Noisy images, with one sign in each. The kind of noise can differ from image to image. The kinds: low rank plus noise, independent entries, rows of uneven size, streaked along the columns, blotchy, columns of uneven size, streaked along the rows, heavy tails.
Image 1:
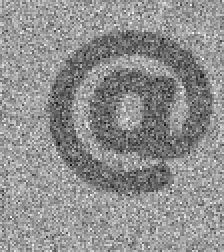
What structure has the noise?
independent entries
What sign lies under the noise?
at sign
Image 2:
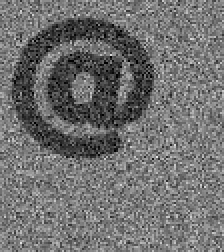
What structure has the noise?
low rank plus noise
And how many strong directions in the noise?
three or four
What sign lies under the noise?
at sign
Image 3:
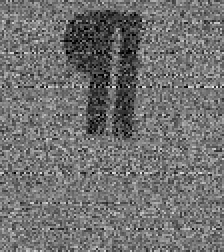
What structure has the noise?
rows of uneven size
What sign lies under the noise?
pilcrow
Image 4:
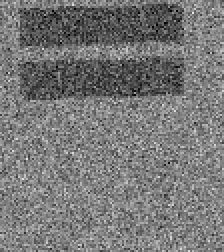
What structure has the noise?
independent entries
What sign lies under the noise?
equals sign
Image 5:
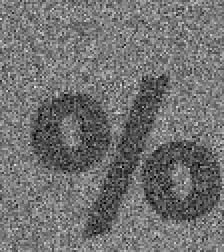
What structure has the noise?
independent entries
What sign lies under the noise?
percent sign
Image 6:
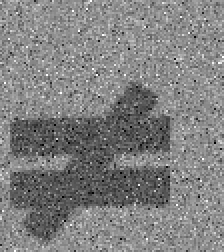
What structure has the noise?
heavy tails
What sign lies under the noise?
not-equal sign
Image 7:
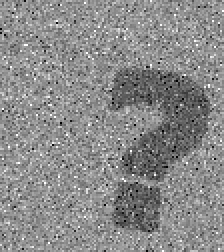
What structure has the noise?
heavy tails
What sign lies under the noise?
question mark
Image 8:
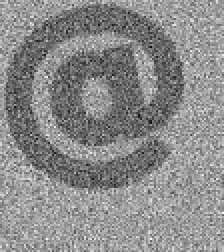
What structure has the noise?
low rank plus noise
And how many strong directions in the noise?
five to eight
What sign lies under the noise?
at sign
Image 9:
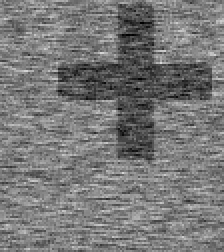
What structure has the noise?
streaked along the rows
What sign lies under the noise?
plus sign
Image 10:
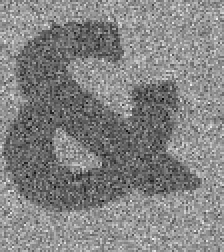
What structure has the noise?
independent entries
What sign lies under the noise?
ampersand
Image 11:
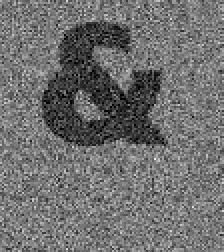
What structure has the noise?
low rank plus noise
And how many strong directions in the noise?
three or four
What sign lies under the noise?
ampersand
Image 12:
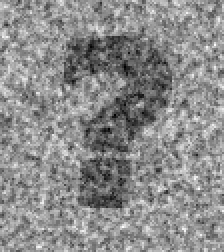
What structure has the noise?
blotchy
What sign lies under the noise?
question mark
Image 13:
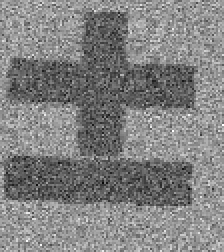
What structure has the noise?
low rank plus noise
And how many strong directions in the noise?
five to eight
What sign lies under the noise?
plus-minus sign
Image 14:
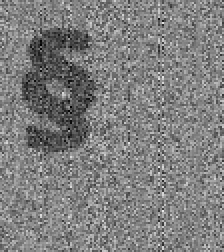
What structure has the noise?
columns of uneven size
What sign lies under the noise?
section sign
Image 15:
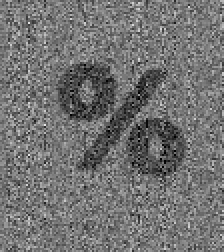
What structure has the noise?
columns of uneven size
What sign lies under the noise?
percent sign
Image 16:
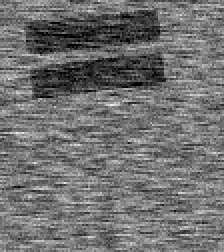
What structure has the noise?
streaked along the rows
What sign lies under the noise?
equals sign
